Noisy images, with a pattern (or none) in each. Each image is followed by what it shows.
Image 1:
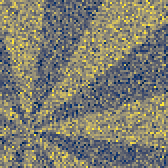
spokes from one point
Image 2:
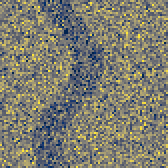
a wavy band
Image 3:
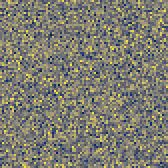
only noise
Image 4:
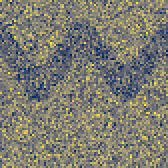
a wavy band
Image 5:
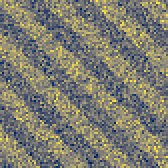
diagonal stripes
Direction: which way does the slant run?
top left to bottom right
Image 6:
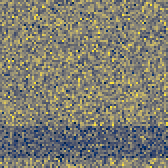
one horizontal stripe
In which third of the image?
bottom
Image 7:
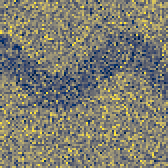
a wavy band
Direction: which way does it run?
left to right
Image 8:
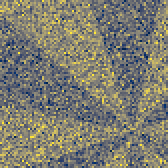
spokes from one point
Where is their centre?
bottom right
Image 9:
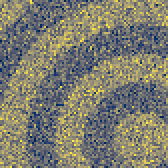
rings round one point
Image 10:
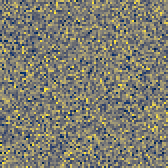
only noise
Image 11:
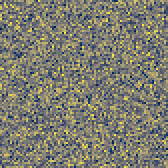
only noise
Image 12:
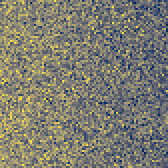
a smooth slope
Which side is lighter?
left
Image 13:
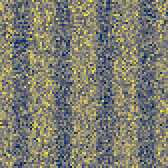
vertical stripes
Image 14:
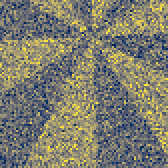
spokes from one point
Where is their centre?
top middle
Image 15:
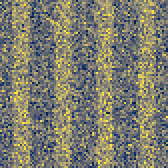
vertical stripes
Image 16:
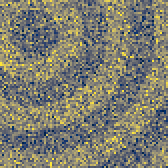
rings round one point
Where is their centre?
top left
